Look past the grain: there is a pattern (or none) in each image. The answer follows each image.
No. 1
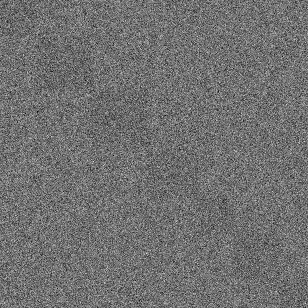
blocks along the diagonal
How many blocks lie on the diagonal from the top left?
7
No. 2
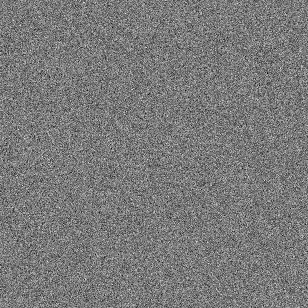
only noise
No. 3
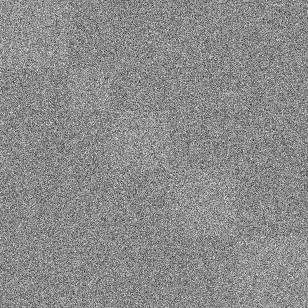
blocks along the diagonal
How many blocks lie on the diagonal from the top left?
5
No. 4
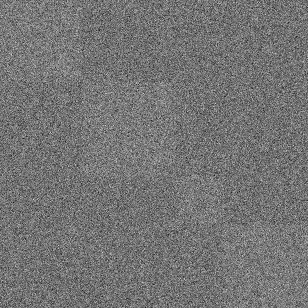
blocks along the diagonal
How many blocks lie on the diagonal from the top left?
4
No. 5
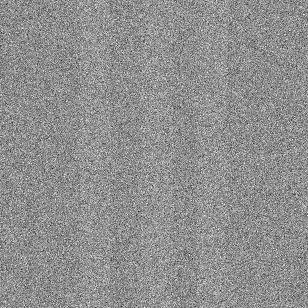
bands of columns
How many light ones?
3
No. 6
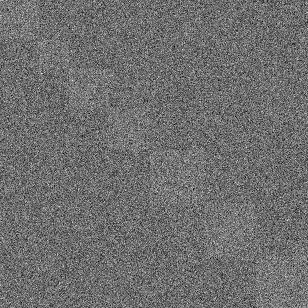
blocks along the diagonal
